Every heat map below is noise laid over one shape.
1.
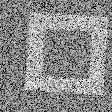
square frame
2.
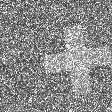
cross
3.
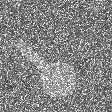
lollipop
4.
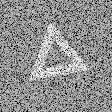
triangle frame
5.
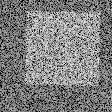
square
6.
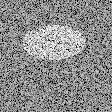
ellipse
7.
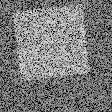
square
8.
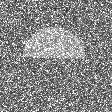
half disc
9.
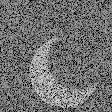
crescent
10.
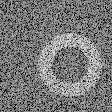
ring
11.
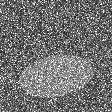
ellipse
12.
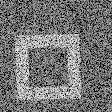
square frame
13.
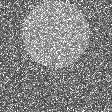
disc
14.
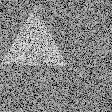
triangle
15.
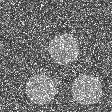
three dots
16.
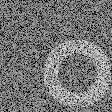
ring
